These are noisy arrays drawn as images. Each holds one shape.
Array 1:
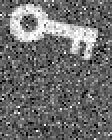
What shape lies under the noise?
key
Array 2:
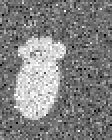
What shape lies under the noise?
footprint
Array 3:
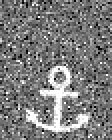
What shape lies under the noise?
anchor
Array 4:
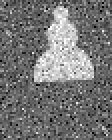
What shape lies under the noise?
chess pawn
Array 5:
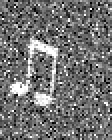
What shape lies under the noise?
pair of musical notes
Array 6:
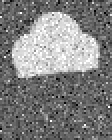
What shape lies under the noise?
cloud
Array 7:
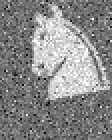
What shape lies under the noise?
chess knight
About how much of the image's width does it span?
two thirds
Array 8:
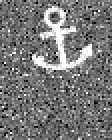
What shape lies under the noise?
anchor
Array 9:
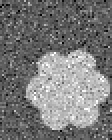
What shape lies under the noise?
flower
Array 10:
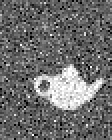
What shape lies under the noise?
teapot
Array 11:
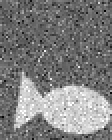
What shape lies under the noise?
fish
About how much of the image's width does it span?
nearly all
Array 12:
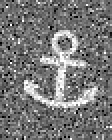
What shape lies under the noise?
anchor
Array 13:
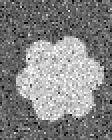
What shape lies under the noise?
flower
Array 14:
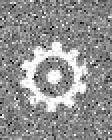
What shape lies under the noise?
gear
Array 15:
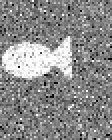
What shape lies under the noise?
fish
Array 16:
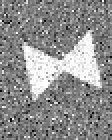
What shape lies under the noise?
bow tie
